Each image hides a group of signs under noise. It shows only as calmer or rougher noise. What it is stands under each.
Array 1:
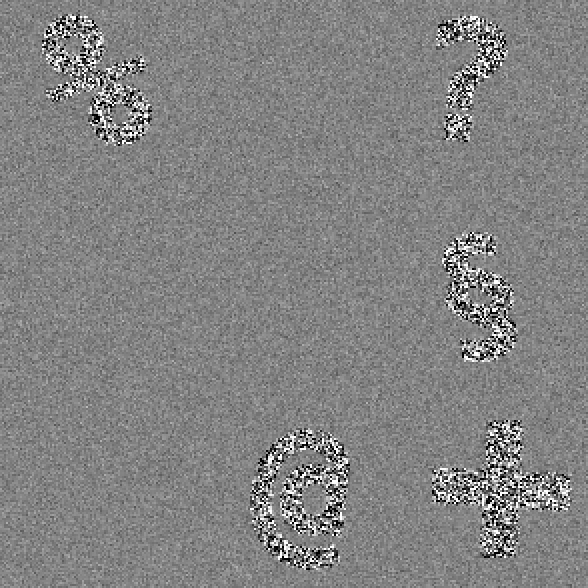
top left: percent sign; top right: question mark; middle right: section sign; bottom middle: at sign; bottom right: plus sign
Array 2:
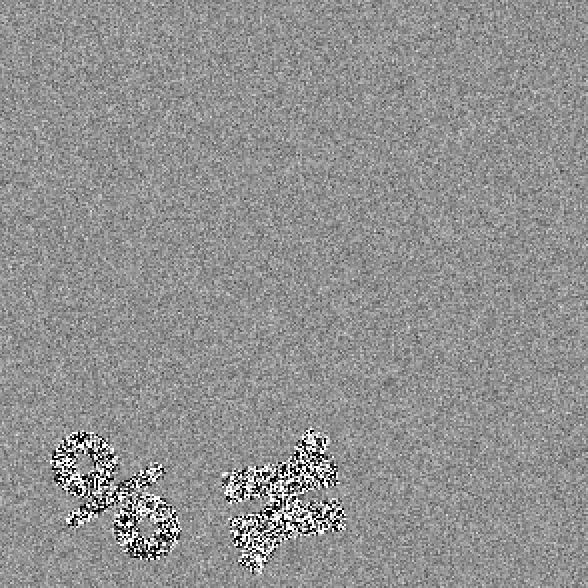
bottom left: percent sign; bottom middle: not-equal sign
